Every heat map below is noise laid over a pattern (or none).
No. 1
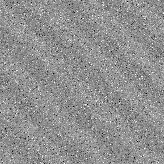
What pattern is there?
diagonal stripes
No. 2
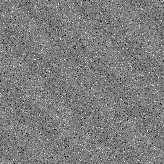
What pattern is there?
diagonal stripes
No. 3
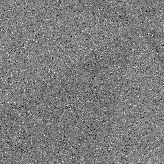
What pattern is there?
spokes from one point
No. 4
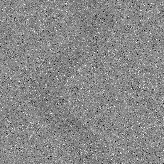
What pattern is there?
a wavy band
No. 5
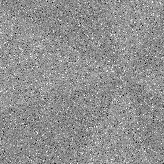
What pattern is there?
spokes from one point
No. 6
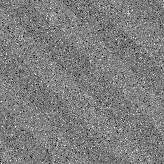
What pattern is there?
diagonal stripes
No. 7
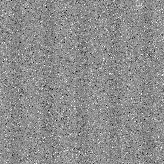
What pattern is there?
vertical stripes
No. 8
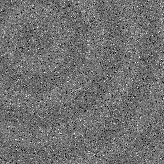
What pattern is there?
rings round one point
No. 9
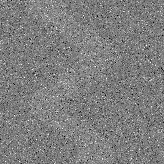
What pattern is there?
a wavy band
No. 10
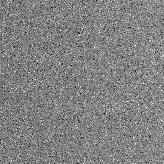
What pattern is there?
a smooth slope
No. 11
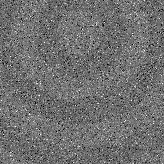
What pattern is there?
rings round one point
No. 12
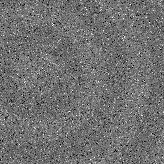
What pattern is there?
rings round one point
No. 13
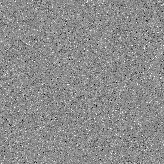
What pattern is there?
only noise
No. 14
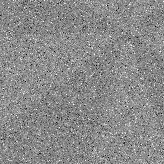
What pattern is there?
spokes from one point
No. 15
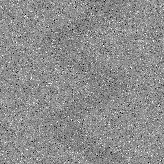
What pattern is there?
a wavy band
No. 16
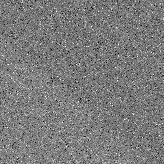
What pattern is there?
a sharp edge
